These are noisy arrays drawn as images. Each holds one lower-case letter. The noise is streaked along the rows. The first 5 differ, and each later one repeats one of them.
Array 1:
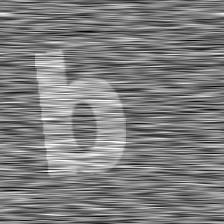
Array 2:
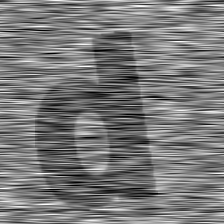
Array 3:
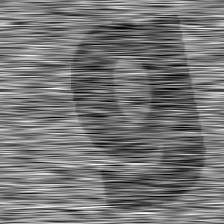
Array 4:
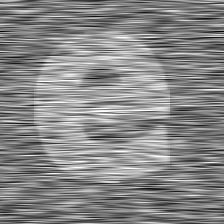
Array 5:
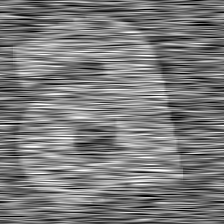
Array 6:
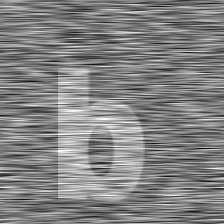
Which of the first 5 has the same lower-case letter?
1
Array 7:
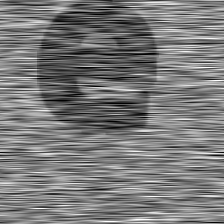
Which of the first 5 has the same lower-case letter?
4
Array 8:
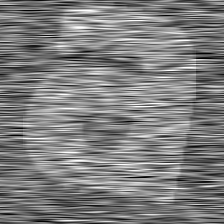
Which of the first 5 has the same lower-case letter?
5
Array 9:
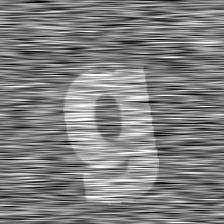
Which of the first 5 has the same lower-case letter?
3
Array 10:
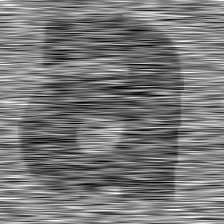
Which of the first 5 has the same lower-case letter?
5
